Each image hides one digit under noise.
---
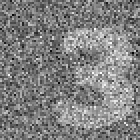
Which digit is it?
3
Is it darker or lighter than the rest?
lighter
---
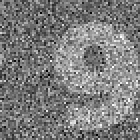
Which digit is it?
9
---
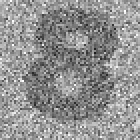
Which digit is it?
8
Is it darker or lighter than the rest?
darker
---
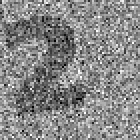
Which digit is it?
2
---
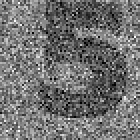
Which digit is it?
5
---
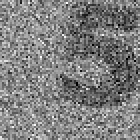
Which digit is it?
5
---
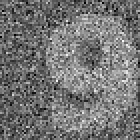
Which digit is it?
9
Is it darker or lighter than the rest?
lighter
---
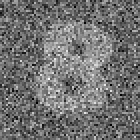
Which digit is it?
8
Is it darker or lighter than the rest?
lighter
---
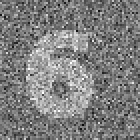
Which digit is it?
6
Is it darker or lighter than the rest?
lighter
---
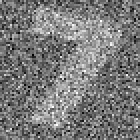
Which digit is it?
7
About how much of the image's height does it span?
nearly all
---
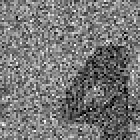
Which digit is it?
4
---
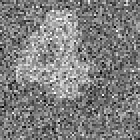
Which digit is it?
4
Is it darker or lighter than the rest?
lighter
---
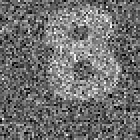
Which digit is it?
8
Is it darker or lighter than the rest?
lighter
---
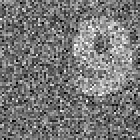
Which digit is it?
9
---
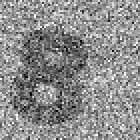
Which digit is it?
8
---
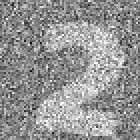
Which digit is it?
2
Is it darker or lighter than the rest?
lighter
